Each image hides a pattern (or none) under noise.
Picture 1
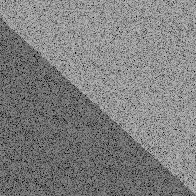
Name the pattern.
a sharp edge
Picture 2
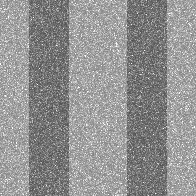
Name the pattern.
vertical stripes
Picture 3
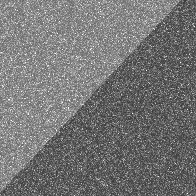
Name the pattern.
a sharp edge
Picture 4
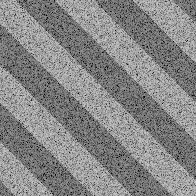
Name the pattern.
diagonal stripes
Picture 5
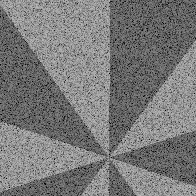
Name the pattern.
spokes from one point
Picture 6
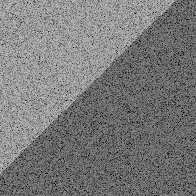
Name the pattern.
a sharp edge
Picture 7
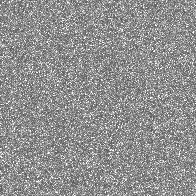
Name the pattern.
only noise
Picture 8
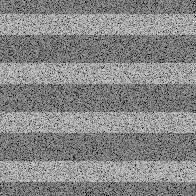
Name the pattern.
horizontal stripes
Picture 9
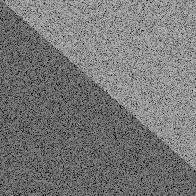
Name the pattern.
a sharp edge
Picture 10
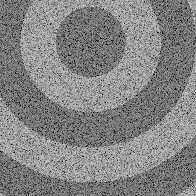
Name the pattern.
rings round one point
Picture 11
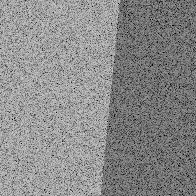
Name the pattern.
a sharp edge
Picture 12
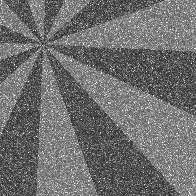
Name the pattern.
spokes from one point
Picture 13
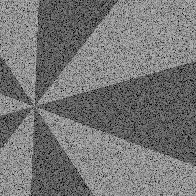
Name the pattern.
spokes from one point
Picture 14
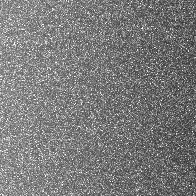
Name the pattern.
a smooth slope
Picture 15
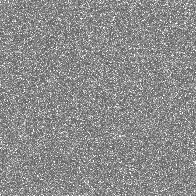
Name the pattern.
only noise
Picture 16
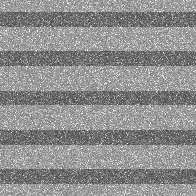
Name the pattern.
horizontal stripes
